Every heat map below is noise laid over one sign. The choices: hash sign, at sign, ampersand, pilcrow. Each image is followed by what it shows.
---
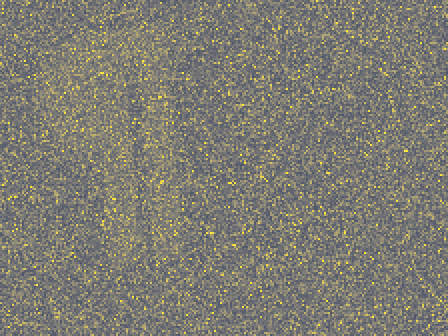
pilcrow
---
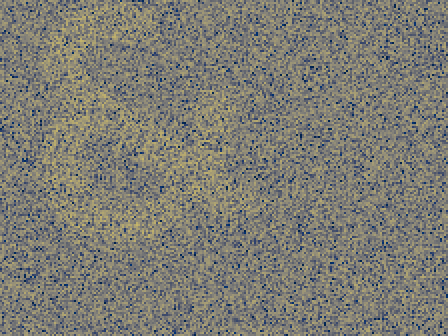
ampersand
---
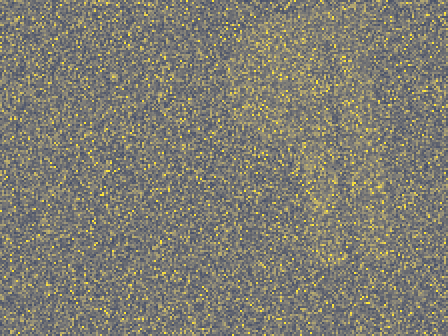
pilcrow
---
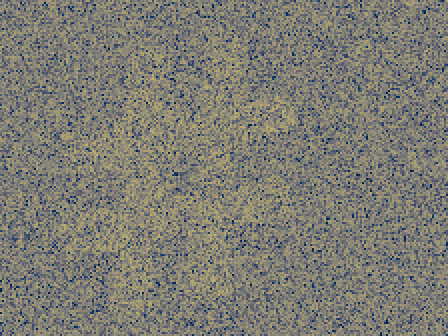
hash sign
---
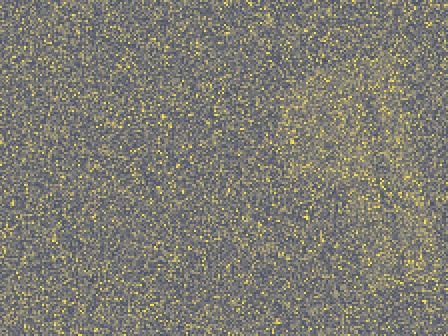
pilcrow
